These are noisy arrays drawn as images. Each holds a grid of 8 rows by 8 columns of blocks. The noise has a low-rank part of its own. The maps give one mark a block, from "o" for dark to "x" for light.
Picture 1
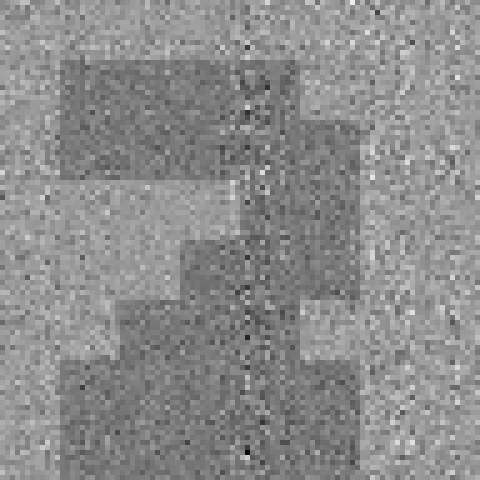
xxxxxxxx
xooooxxx
xoooooxx
xxxxooxx
xxxoooxx
xxoooxxx
xoooooxx
xoooooxx
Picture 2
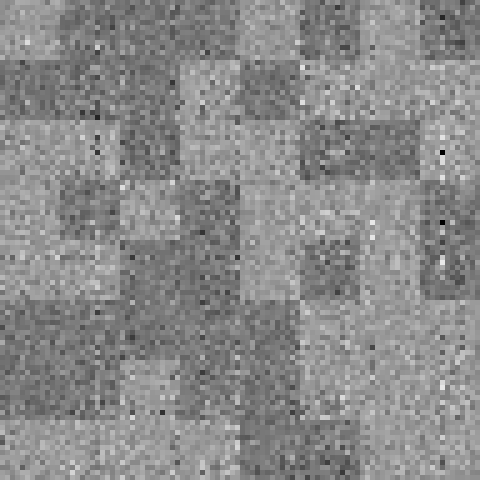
xoooxoxo
oooxoxxx
xxoxxoox
xoxoxxxo
xxooxoxo
oooooxxx
ooxooxxx
xxxxooxx
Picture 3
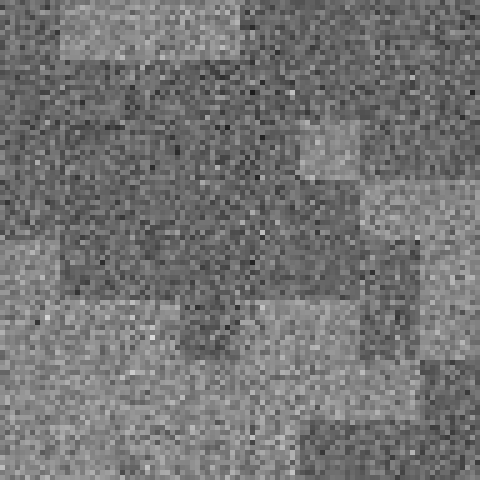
oxxxoooo
oooooooo
oooooxoo
ooooooxx
xoooooox
xxxoxxox
xxxxxxxo
xxxxxooo
